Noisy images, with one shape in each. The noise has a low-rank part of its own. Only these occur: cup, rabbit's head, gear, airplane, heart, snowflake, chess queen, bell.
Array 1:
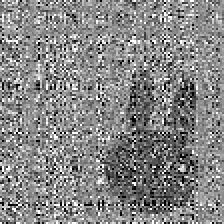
dark rabbit's head
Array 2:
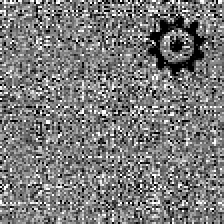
dark gear, top right
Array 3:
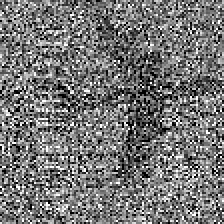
dark airplane
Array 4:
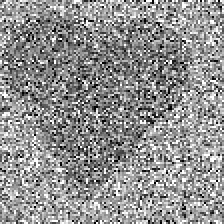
dark heart
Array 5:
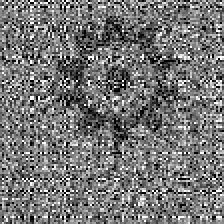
dark gear
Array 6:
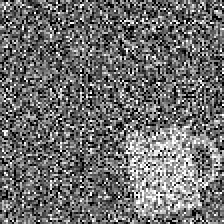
light cup, bottom right
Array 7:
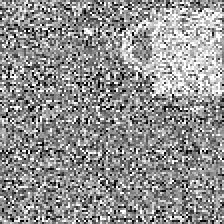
light cup, top right
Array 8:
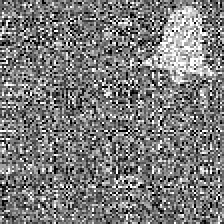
light bell, top right
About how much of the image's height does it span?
a third
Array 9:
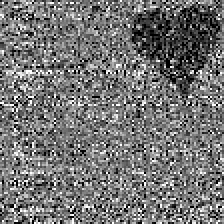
dark heart, top right
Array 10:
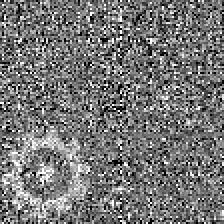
light gear, bottom left
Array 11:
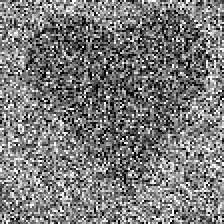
dark heart
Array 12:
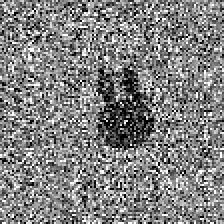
dark rabbit's head, centre
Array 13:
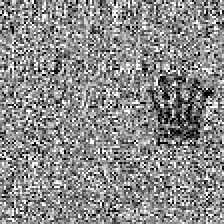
dark chess queen, middle right
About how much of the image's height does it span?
a third
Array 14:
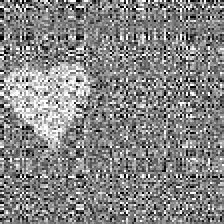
light heart, middle left
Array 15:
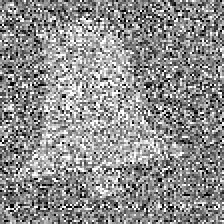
light bell
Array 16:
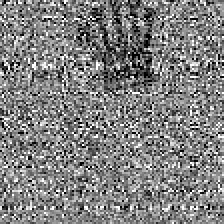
dark chess queen, top middle
